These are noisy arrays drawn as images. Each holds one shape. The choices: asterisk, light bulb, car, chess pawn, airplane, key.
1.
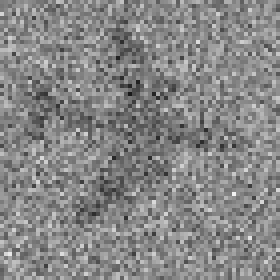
airplane
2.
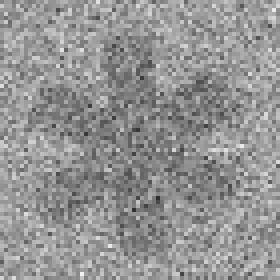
asterisk
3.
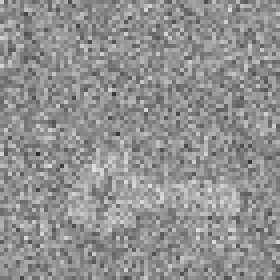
key
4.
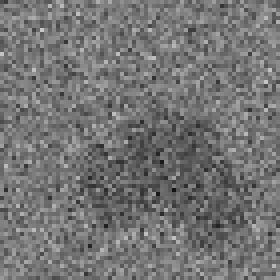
car
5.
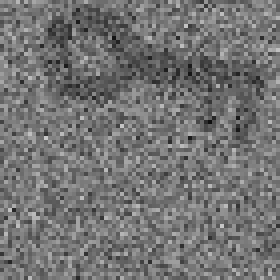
key
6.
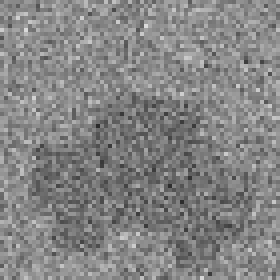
car
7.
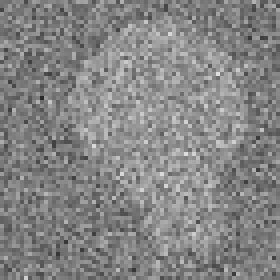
light bulb
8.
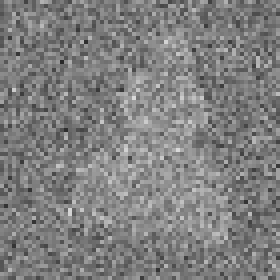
chess pawn
